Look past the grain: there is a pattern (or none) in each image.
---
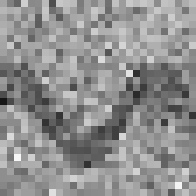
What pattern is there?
a wavy band
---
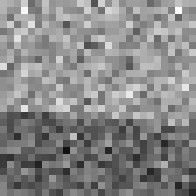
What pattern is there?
a sharp edge
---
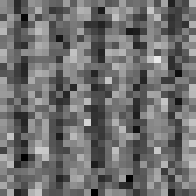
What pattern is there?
vertical stripes
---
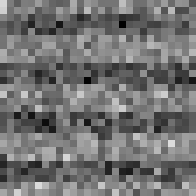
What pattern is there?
horizontal stripes
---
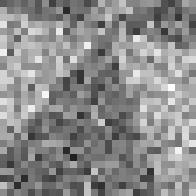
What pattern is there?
spokes from one point
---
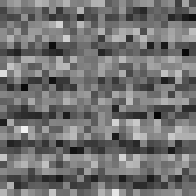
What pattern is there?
horizontal stripes
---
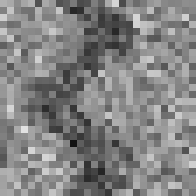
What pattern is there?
a wavy band
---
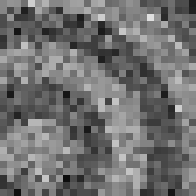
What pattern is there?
rings round one point
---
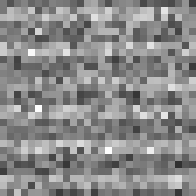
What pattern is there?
horizontal stripes
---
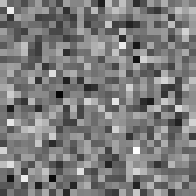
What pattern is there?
only noise
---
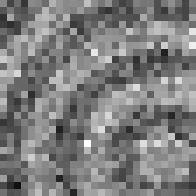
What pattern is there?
rings round one point
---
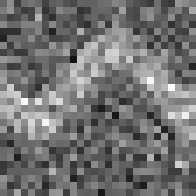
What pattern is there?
a wavy band
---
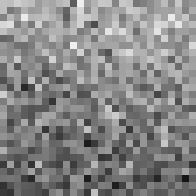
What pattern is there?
a smooth slope
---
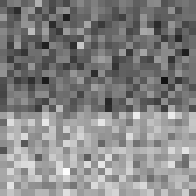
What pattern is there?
a sharp edge
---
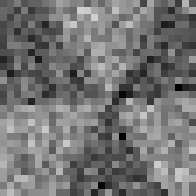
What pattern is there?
spokes from one point
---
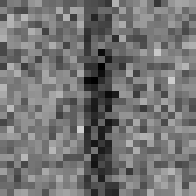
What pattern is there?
one vertical stripe
